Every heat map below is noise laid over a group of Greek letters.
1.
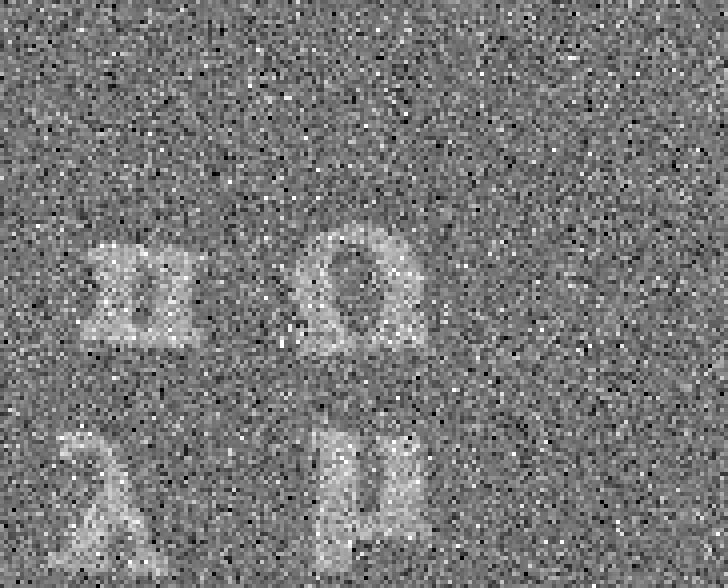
middle left: pi; centre: omega; bottom left: lambda; bottom middle: mu
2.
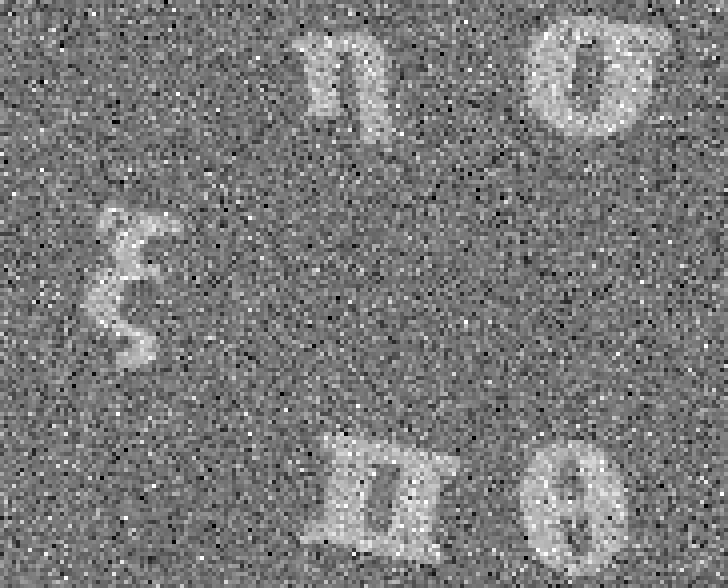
top middle: eta; top right: sigma; middle left: xi; bottom middle: pi; bottom right: theta
